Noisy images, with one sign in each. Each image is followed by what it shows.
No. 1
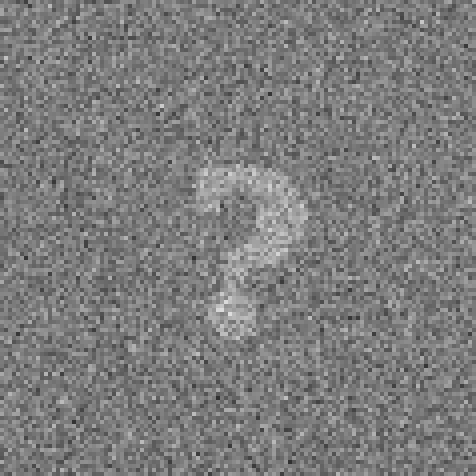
question mark
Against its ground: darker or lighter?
lighter
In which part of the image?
centre
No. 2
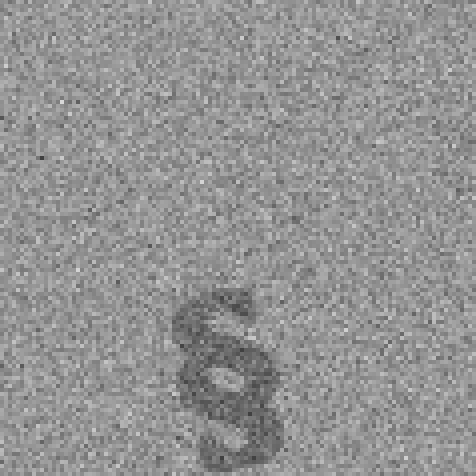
section sign
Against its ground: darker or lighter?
darker
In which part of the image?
bottom middle
